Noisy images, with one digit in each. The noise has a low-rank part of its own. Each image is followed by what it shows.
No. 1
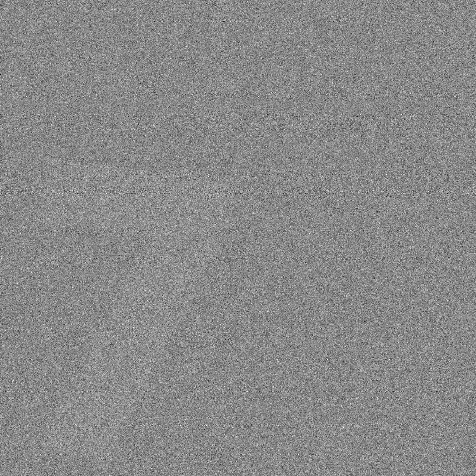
7
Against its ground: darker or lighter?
lighter
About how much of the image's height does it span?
two thirds
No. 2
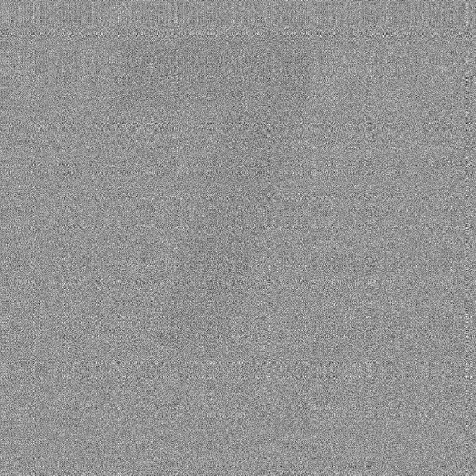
7
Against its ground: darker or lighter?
darker
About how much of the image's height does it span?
two thirds
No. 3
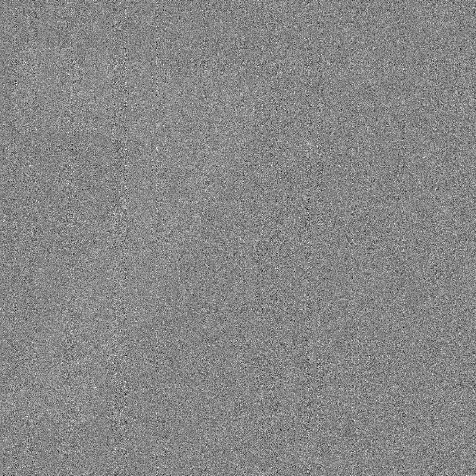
7
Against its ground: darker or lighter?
lighter
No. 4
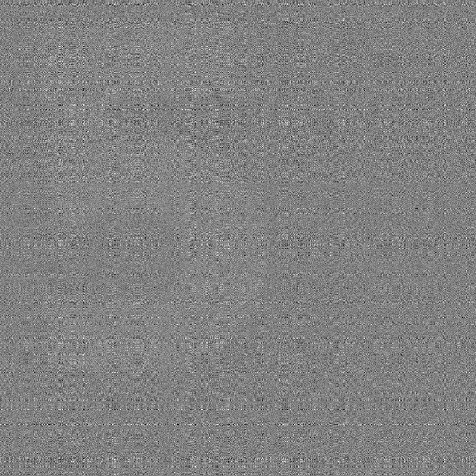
5
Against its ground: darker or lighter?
lighter
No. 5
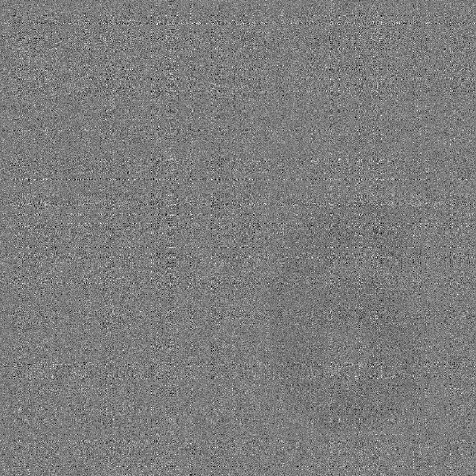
6
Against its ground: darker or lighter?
darker
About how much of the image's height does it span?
half
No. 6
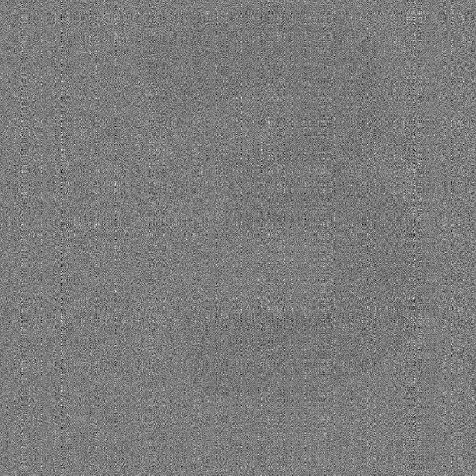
3
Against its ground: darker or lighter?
darker
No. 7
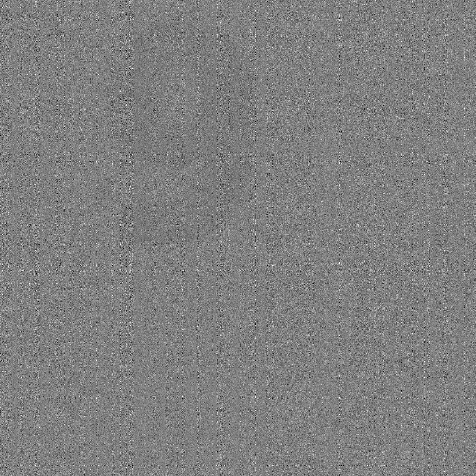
9
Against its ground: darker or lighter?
darker
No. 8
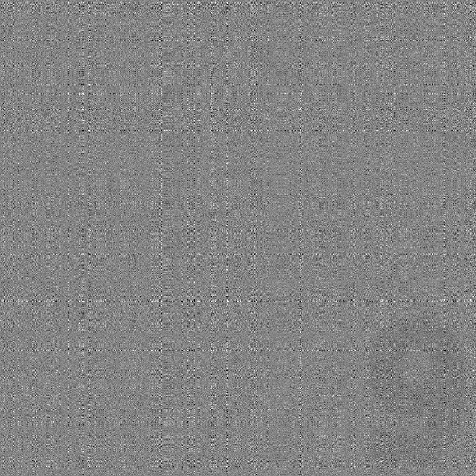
9
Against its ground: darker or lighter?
darker
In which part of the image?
bottom right
